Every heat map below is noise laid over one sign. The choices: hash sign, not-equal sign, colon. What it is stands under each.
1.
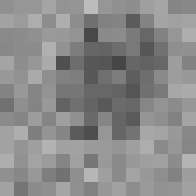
hash sign
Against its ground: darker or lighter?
darker
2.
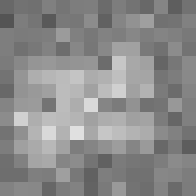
not-equal sign
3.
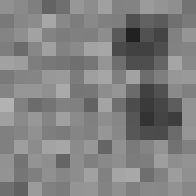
colon
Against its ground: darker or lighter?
darker
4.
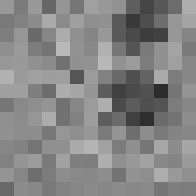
colon
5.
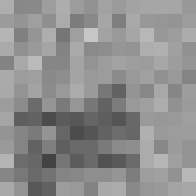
not-equal sign
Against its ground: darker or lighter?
darker
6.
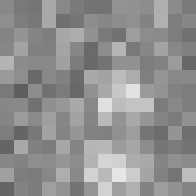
colon
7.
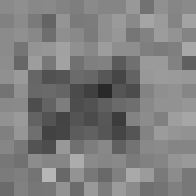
not-equal sign
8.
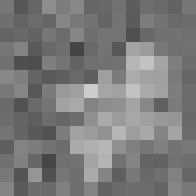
not-equal sign
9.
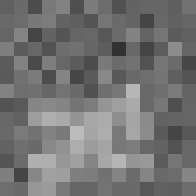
not-equal sign
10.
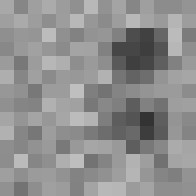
colon
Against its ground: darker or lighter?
darker
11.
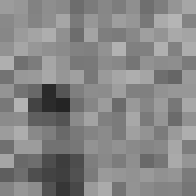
colon
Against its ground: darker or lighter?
darker
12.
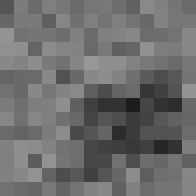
not-equal sign
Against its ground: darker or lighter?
darker
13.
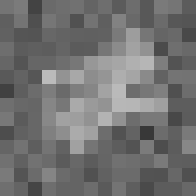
not-equal sign
